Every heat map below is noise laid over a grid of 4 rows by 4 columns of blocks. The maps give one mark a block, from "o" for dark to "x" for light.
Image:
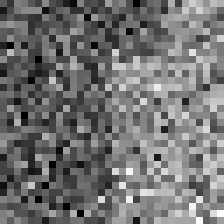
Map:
o o o x
o o x x
o o x x
o o x x
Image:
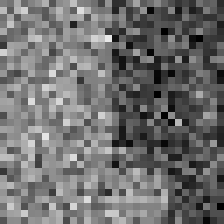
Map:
x x o o
x x o o
x x o o
x x x o
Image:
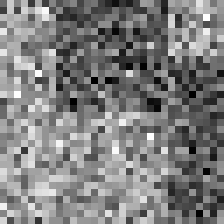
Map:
x o o x
x o o o
x x x o
x x x o
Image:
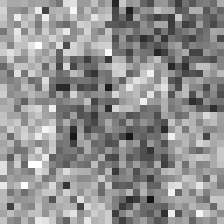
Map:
x x o o
x o x o
x o o x
x x o x
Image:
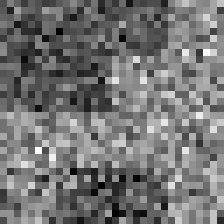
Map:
o o o x
o o x x
x x x x
x o o x
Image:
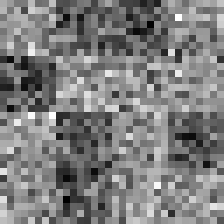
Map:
x o o x
o x x x
x o x o
x o x x
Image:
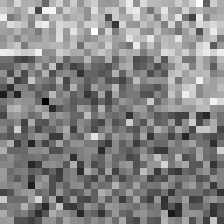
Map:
x x x x
o o o x
o o o o
o o o o
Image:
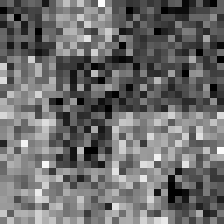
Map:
o x o o
x o o o
x o x x
x x x o
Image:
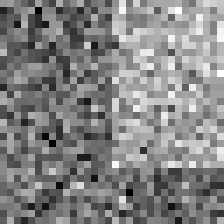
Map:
o o x x
o o x x
o o x x
o o o o
